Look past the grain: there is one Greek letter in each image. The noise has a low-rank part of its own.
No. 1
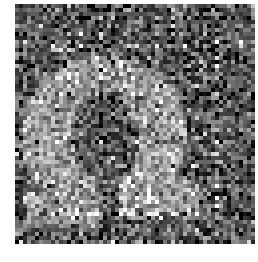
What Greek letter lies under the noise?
omega
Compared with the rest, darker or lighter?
lighter
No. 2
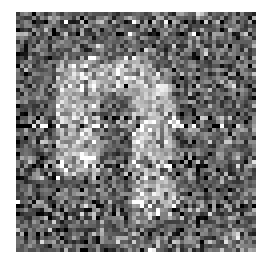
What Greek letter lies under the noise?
eta
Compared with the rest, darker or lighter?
lighter
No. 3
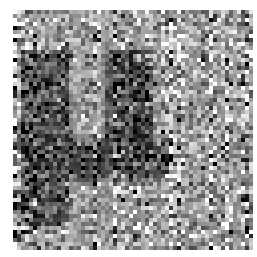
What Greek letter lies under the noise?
mu
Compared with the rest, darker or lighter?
darker
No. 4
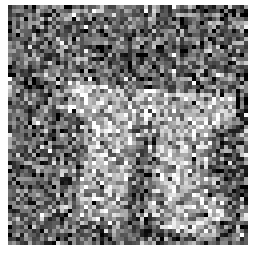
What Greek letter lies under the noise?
pi
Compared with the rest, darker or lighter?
lighter
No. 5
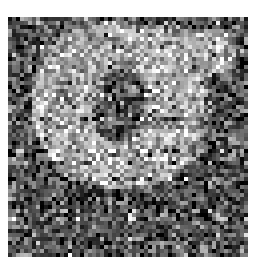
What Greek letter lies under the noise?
sigma
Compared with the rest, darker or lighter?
lighter
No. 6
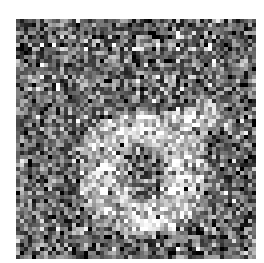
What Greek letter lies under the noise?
sigma
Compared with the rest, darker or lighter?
lighter
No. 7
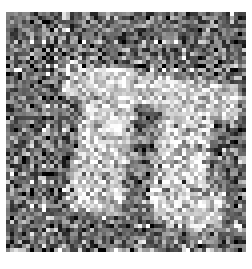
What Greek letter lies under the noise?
pi
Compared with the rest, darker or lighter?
lighter
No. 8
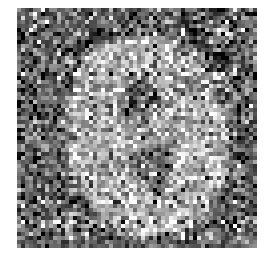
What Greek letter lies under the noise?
theta
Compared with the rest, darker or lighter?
lighter
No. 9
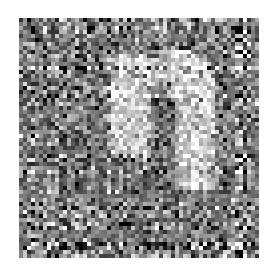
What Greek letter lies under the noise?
eta
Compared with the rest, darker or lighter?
lighter
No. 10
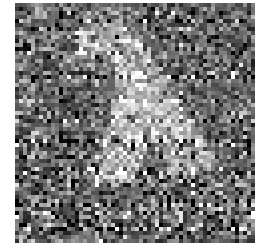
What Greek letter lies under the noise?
lambda
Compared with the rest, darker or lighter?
lighter
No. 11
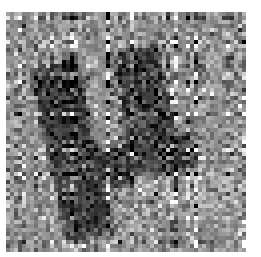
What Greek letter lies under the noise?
mu
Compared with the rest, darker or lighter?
darker
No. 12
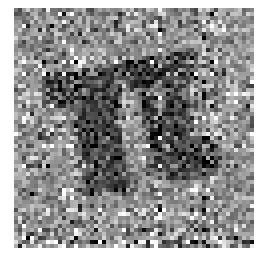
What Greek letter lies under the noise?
pi
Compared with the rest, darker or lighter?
darker
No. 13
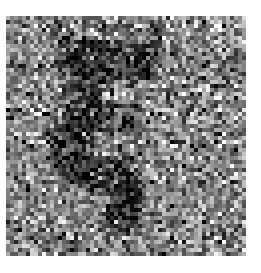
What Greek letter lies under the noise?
xi
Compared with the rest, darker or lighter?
darker
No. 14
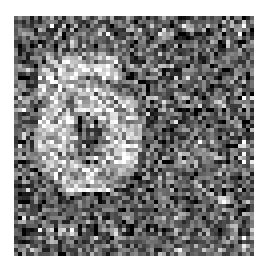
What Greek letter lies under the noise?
delta
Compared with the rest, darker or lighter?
lighter
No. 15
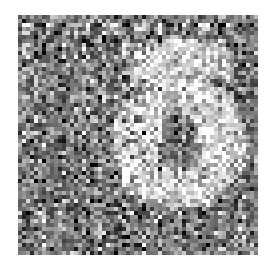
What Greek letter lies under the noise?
delta
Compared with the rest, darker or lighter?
lighter
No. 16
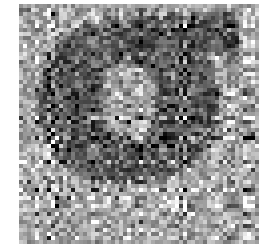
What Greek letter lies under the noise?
sigma
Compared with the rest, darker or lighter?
darker
